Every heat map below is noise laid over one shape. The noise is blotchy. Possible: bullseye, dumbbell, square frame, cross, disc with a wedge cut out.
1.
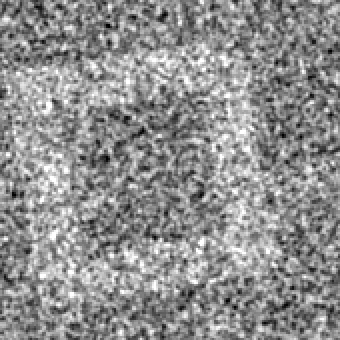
square frame
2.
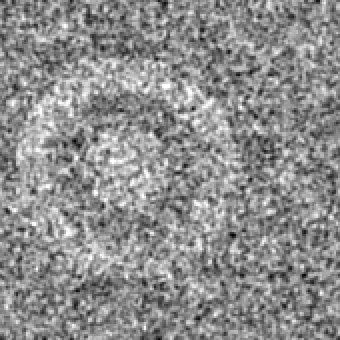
bullseye
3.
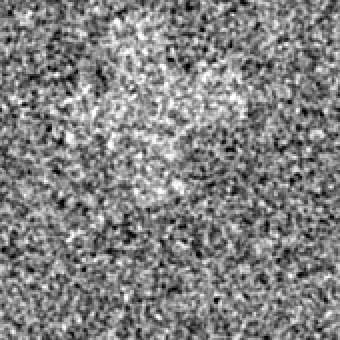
cross
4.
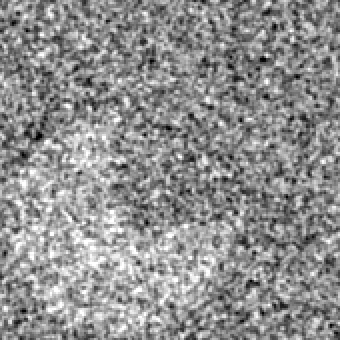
disc with a wedge cut out
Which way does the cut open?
up and right
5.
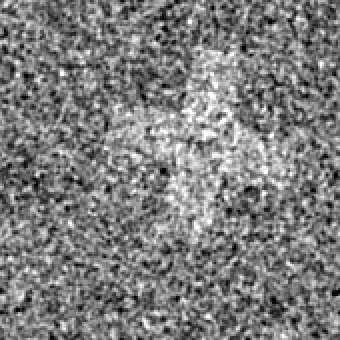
cross
